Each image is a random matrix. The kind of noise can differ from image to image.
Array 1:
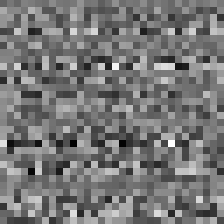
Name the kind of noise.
rows of uneven size
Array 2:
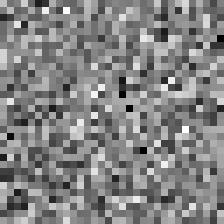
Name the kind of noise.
independent entries
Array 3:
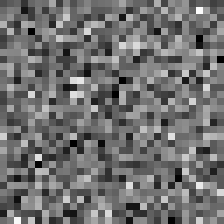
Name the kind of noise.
independent entries
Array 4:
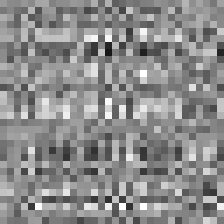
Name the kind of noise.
low rank plus noise
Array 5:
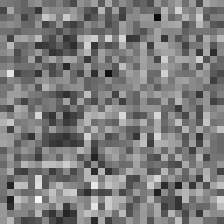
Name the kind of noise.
low rank plus noise
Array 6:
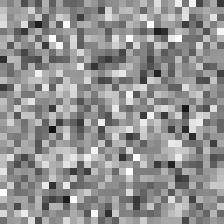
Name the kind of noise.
independent entries
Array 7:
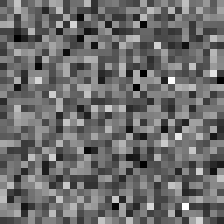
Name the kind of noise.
independent entries
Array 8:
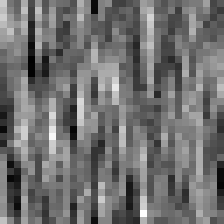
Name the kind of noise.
streaked along the columns
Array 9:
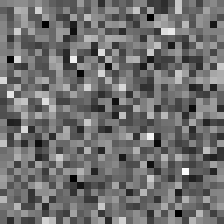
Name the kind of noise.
independent entries
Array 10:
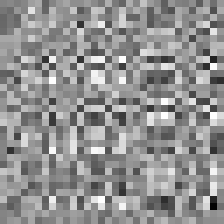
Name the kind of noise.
low rank plus noise
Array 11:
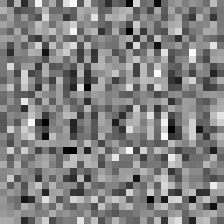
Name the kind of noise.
low rank plus noise
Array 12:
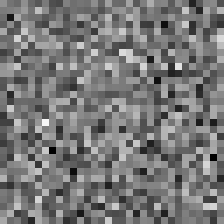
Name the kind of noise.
independent entries
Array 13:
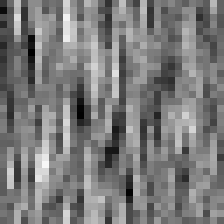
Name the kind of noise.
streaked along the columns
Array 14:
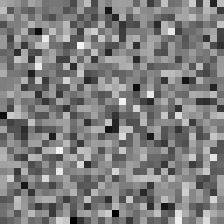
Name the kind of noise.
independent entries
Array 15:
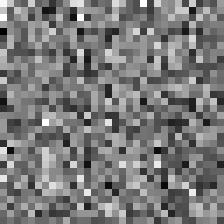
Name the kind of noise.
low rank plus noise
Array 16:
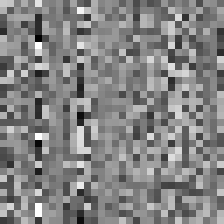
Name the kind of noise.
columns of uneven size
